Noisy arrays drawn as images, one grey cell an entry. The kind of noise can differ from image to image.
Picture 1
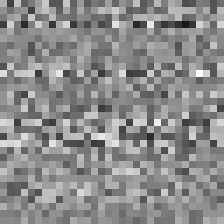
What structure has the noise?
rows of uneven size
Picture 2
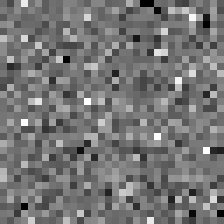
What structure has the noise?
heavy tails
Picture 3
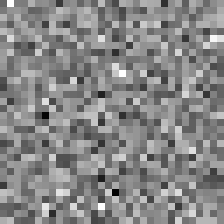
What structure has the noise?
low rank plus noise
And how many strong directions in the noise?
five to eight
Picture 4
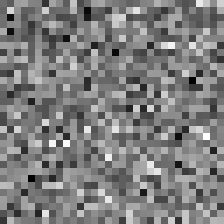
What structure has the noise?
independent entries
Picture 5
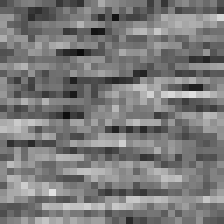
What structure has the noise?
streaked along the rows
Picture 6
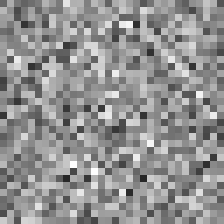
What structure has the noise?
independent entries
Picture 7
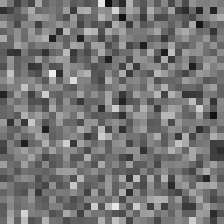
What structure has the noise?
independent entries
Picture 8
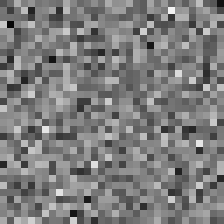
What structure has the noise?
independent entries
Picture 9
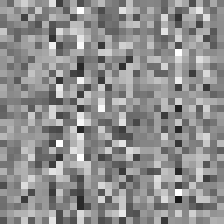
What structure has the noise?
columns of uneven size
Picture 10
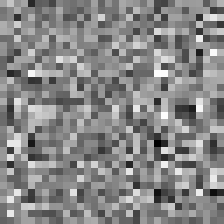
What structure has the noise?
low rank plus noise
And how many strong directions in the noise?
two
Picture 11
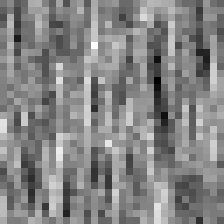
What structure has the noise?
streaked along the columns
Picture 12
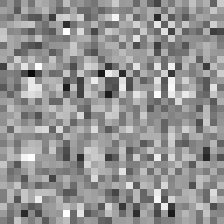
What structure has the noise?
low rank plus noise
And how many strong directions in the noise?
one
